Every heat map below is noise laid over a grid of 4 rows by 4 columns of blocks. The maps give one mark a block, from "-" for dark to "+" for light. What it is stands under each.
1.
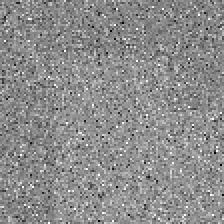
----
-++-
-+++
-+++
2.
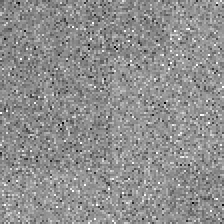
---+
--++
--++
+++-
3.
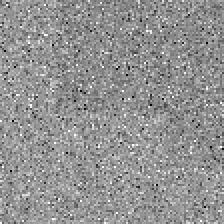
+---
+---
+++-
++++
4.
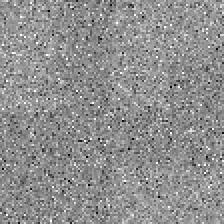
+-++
+-+-
----
--++
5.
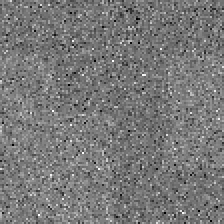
----
+--+
++-+
++--
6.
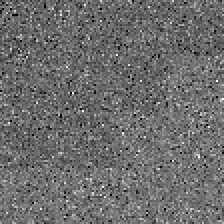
----
---+
--++
++++
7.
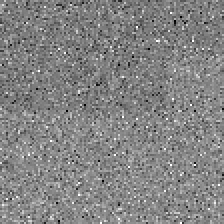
----
---+
++++
++++
